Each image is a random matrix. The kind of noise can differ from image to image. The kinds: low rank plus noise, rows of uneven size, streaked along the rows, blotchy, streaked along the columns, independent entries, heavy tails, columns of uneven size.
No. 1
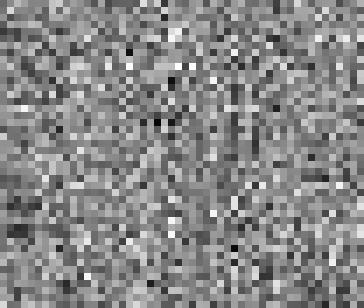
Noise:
low rank plus noise
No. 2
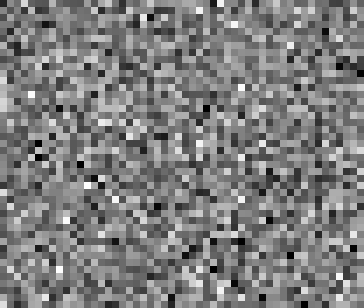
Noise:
independent entries
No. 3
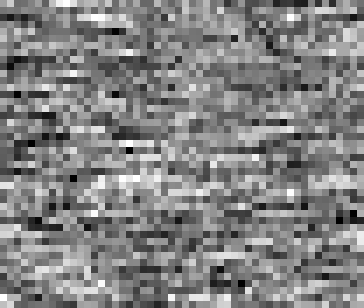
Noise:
streaked along the rows
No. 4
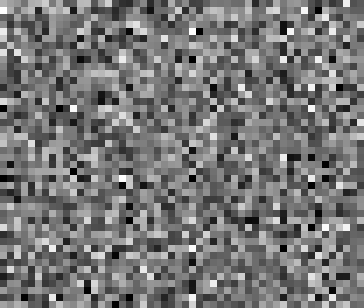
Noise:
low rank plus noise
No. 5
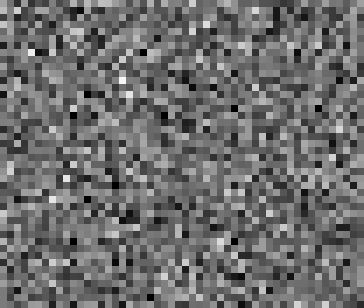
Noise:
independent entries
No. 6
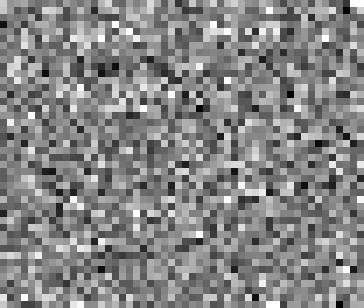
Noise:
low rank plus noise
